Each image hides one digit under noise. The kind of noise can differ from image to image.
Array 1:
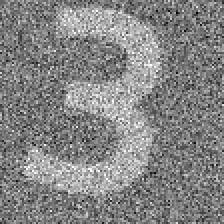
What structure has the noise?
independent entries
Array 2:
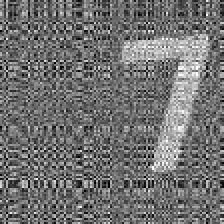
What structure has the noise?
low rank plus noise
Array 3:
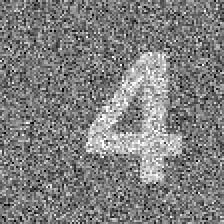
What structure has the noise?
independent entries
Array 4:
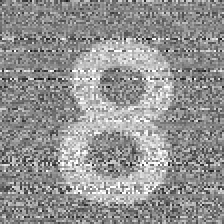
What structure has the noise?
rows of uneven size
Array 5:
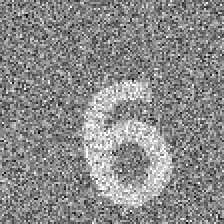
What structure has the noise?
independent entries
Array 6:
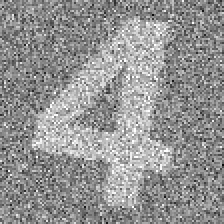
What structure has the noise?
independent entries
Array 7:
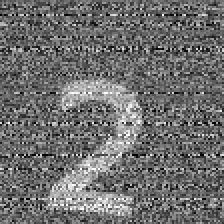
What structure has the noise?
rows of uneven size
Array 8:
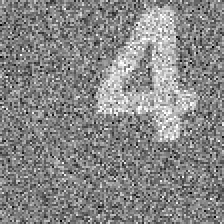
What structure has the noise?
independent entries
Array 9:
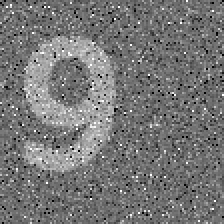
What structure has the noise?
heavy tails
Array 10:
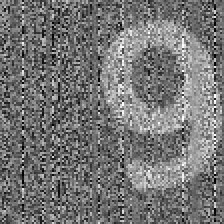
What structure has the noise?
columns of uneven size
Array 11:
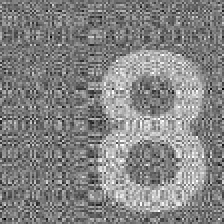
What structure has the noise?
low rank plus noise
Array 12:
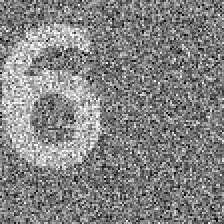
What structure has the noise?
independent entries
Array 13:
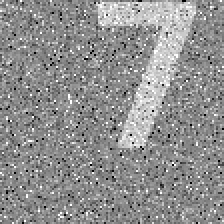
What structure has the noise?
heavy tails
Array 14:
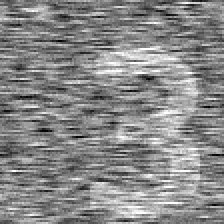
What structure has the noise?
streaked along the rows
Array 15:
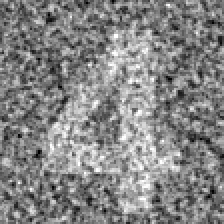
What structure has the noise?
blotchy
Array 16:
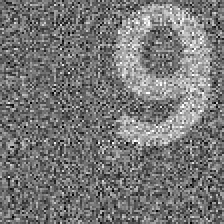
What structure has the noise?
low rank plus noise
